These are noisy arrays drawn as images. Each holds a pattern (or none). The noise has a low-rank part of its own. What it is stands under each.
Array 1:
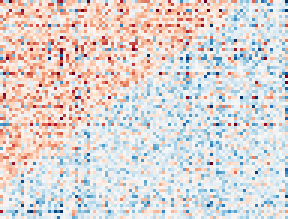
a sharp edge
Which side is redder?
top left
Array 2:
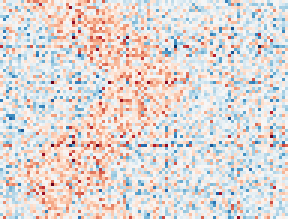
a wavy band
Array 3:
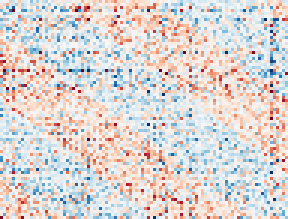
diagonal stripes
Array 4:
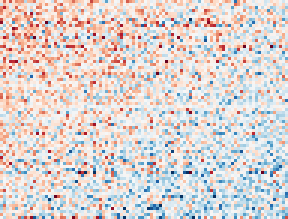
a smooth slope
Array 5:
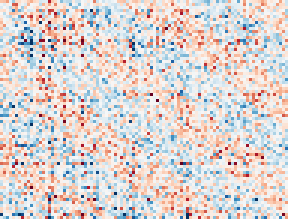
diagonal stripes
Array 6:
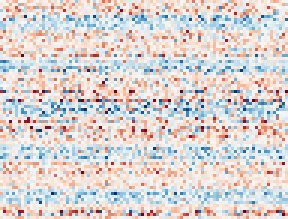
horizontal stripes
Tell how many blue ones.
5
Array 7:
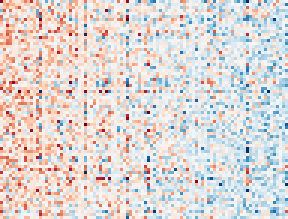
a smooth slope
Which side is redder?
left
